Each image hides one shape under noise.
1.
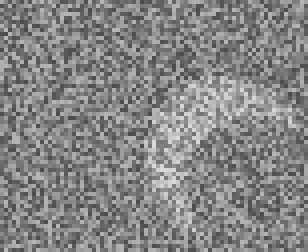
crescent
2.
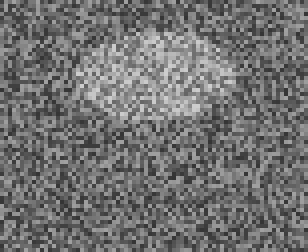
ellipse
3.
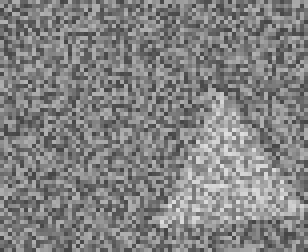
triangle
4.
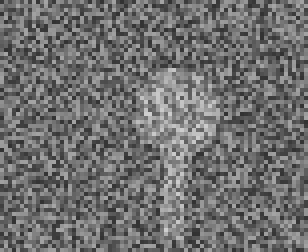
lollipop
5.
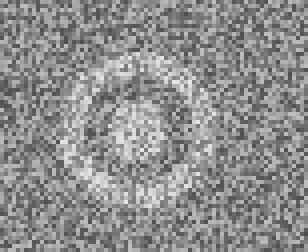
bullseye
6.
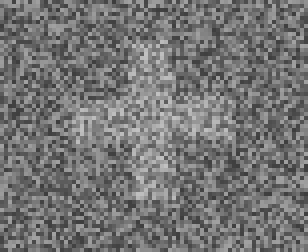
cross
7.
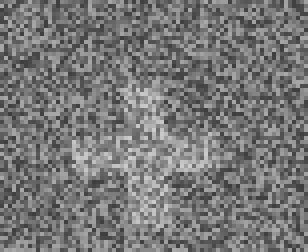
cross
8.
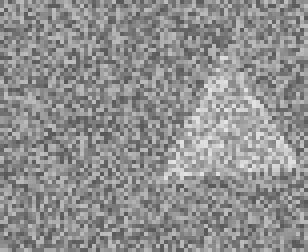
triangle
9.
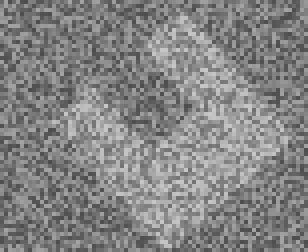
square with a notch
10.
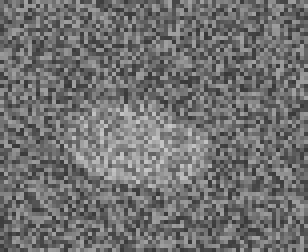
ellipse
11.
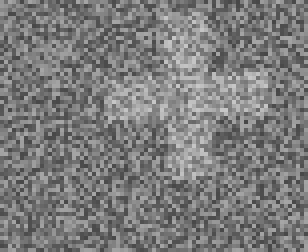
cross
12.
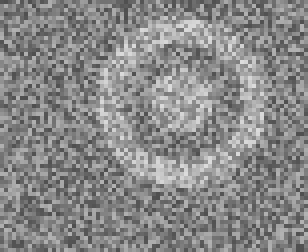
bullseye
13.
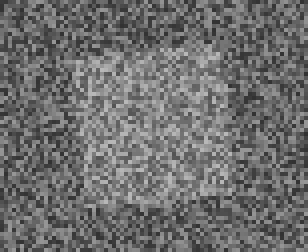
square
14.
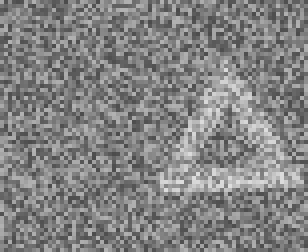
triangle frame
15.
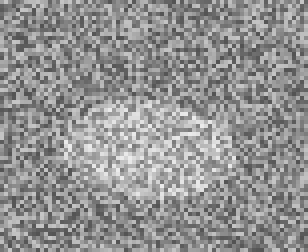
ellipse
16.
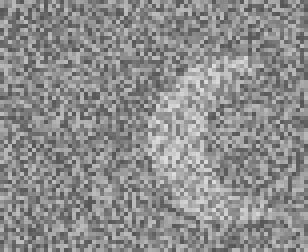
crescent
